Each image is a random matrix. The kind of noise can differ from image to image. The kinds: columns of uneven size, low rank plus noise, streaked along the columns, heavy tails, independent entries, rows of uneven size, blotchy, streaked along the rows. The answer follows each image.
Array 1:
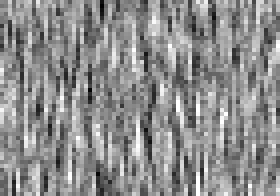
streaked along the columns
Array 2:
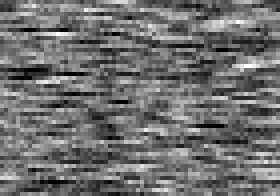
streaked along the rows
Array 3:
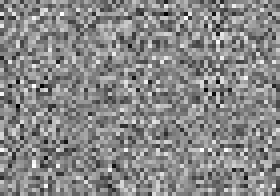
low rank plus noise
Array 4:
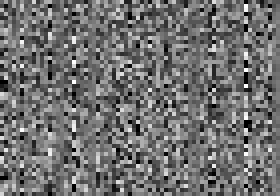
columns of uneven size
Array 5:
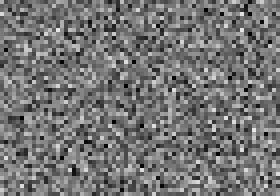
independent entries
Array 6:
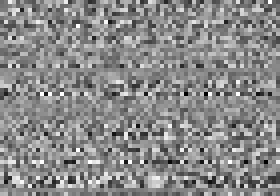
rows of uneven size
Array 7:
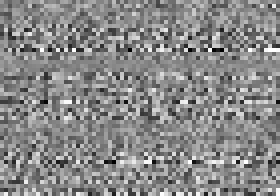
rows of uneven size
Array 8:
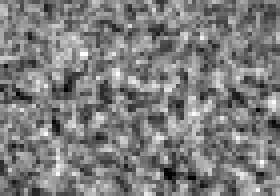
blotchy
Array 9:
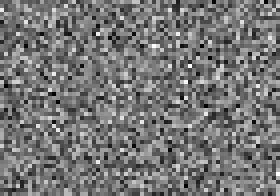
independent entries
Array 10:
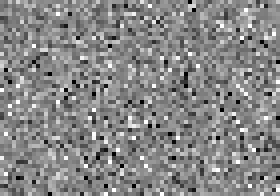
heavy tails
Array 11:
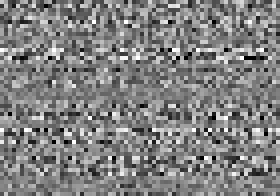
rows of uneven size
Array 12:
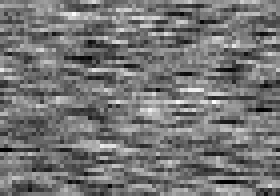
streaked along the rows
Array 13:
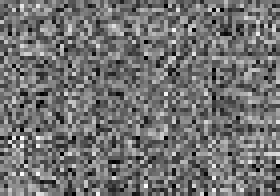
low rank plus noise
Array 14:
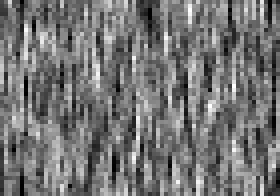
streaked along the columns
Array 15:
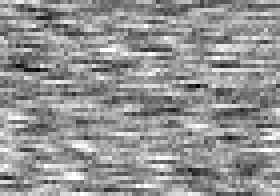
streaked along the rows
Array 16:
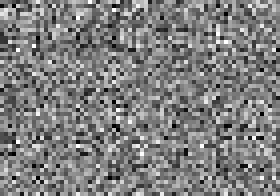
low rank plus noise
